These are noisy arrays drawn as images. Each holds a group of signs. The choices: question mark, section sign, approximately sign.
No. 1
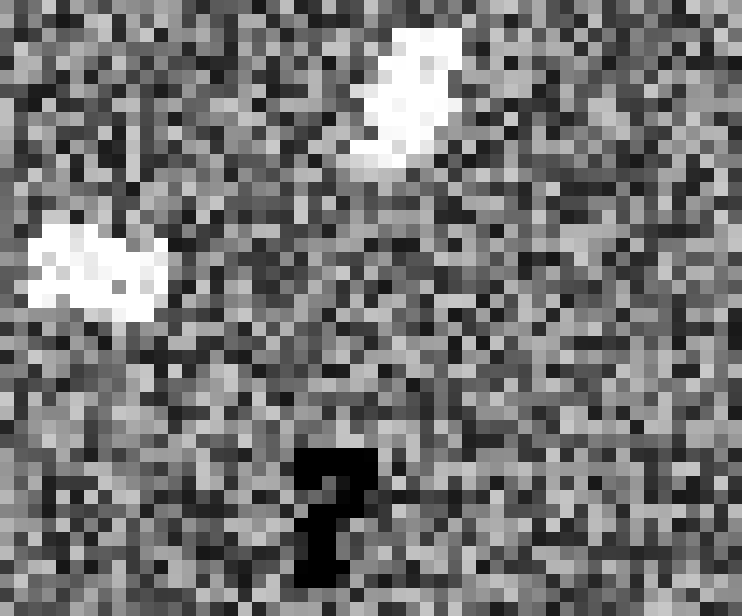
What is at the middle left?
approximately sign
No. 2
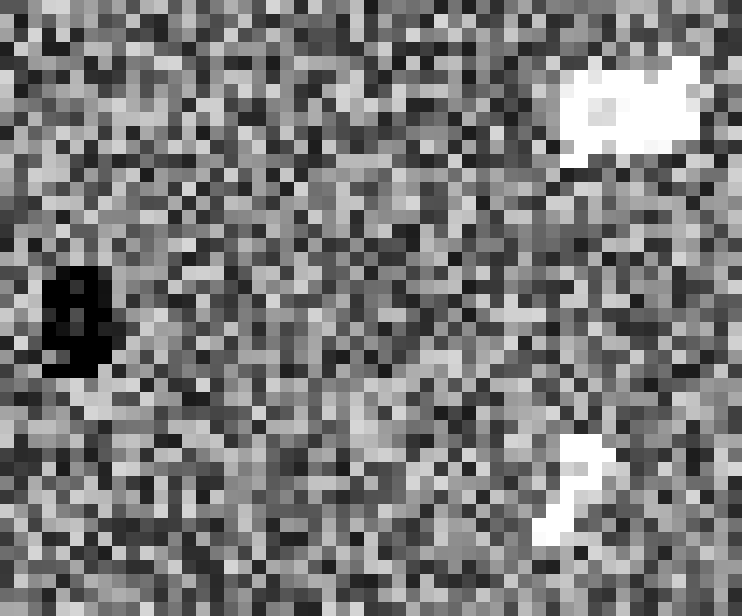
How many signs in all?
3
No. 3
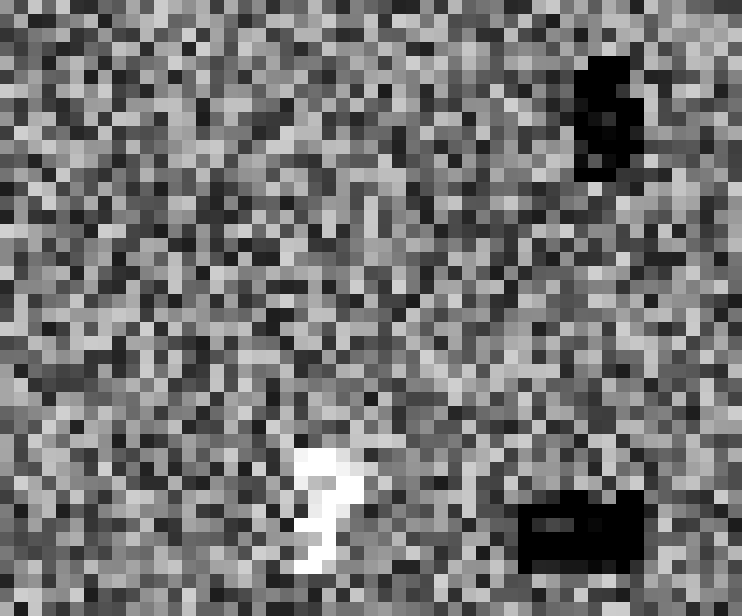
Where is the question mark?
bottom middle
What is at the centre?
nothing
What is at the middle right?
nothing
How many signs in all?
3
